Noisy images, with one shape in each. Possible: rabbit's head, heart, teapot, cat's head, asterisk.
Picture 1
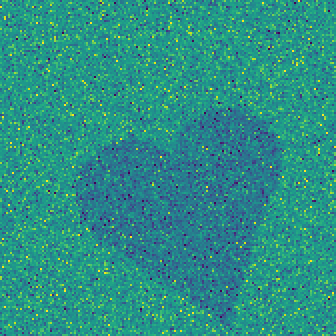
heart
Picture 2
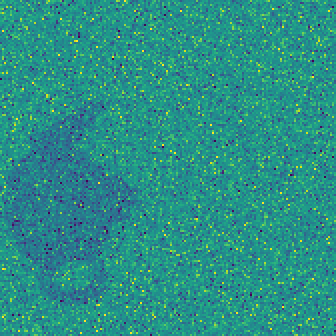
teapot
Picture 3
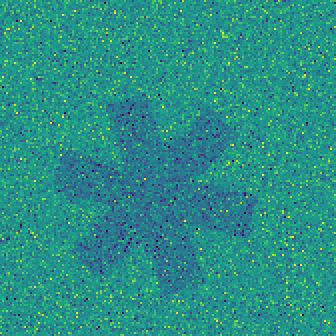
asterisk
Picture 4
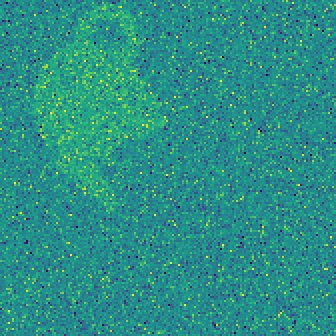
teapot
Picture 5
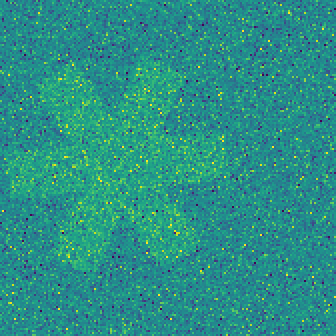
asterisk
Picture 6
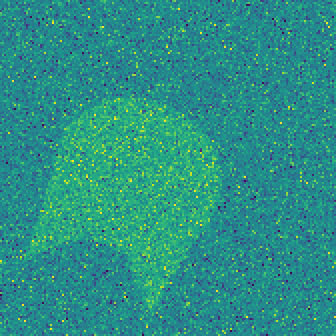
cat's head
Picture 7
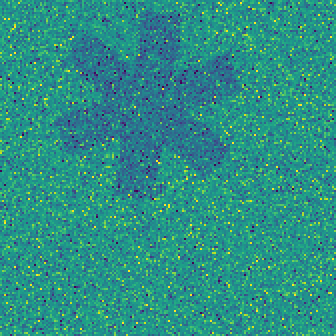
asterisk
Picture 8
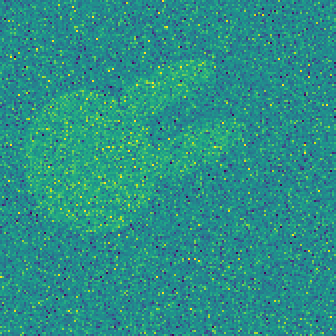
rabbit's head
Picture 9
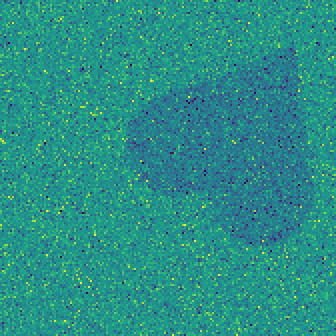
heart
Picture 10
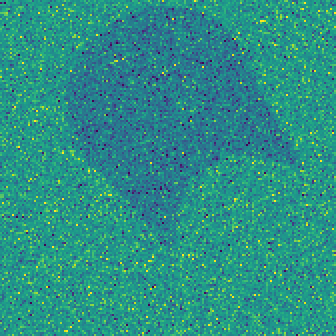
cat's head
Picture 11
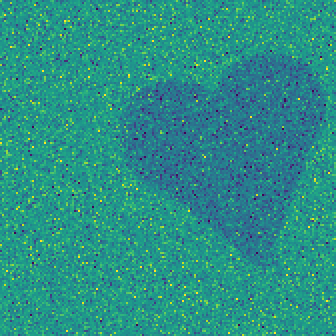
heart
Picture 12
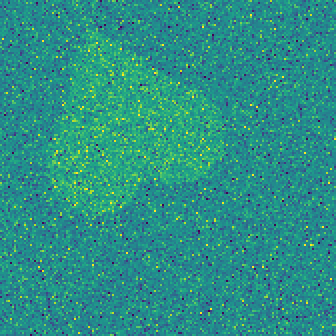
heart
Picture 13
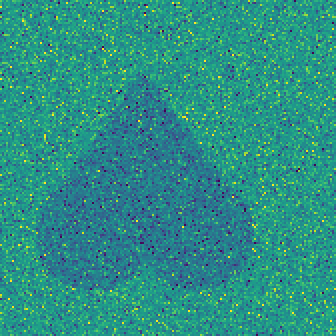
heart
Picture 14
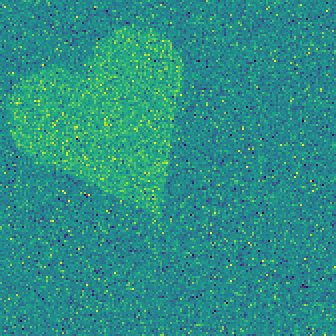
heart
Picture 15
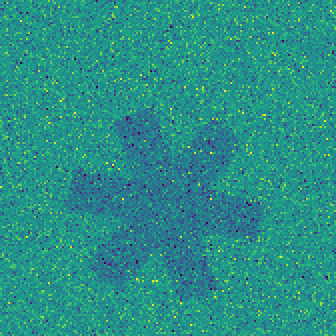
asterisk
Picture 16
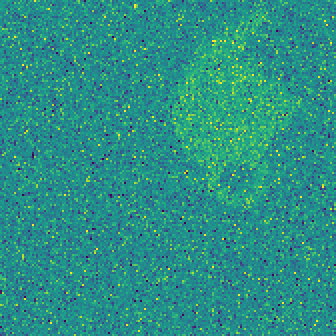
teapot
